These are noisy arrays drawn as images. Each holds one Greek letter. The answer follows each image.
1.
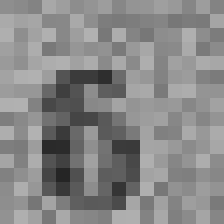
delta
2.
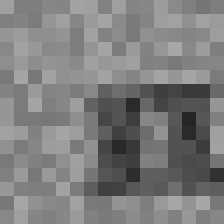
pi
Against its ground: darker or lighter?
darker
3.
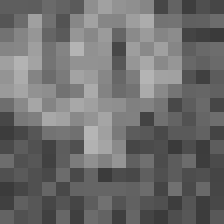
phi
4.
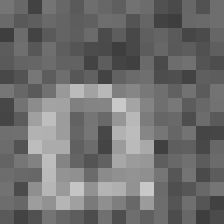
omega
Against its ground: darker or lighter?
lighter
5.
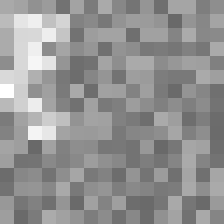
xi
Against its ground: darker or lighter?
lighter
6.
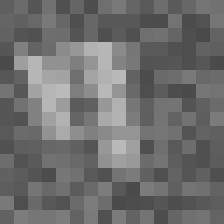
eta
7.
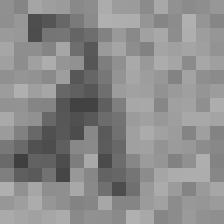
lambda
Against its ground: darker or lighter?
darker
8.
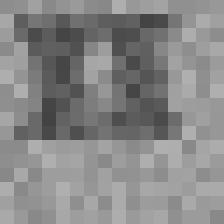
pi
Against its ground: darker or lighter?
darker
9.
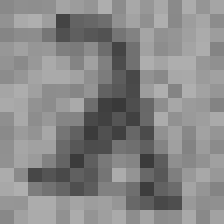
lambda
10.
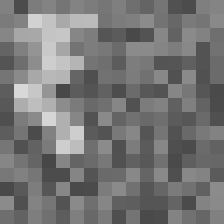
xi
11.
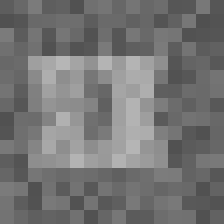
pi
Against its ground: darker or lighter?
lighter
